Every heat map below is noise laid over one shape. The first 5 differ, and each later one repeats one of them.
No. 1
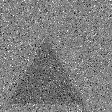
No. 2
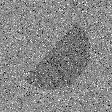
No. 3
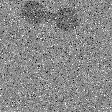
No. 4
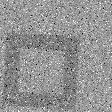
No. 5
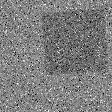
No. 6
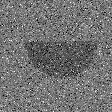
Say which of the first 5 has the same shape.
2
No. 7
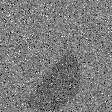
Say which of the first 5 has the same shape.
2
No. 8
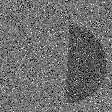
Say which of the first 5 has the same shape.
2
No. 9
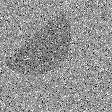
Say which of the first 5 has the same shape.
2
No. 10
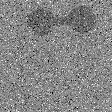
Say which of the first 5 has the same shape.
3
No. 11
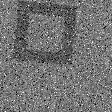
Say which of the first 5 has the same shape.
4
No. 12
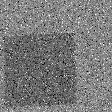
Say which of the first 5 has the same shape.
5
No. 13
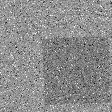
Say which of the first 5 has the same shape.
5
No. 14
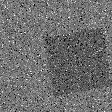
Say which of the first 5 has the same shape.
5
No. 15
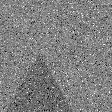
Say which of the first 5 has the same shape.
1
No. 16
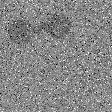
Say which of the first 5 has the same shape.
3
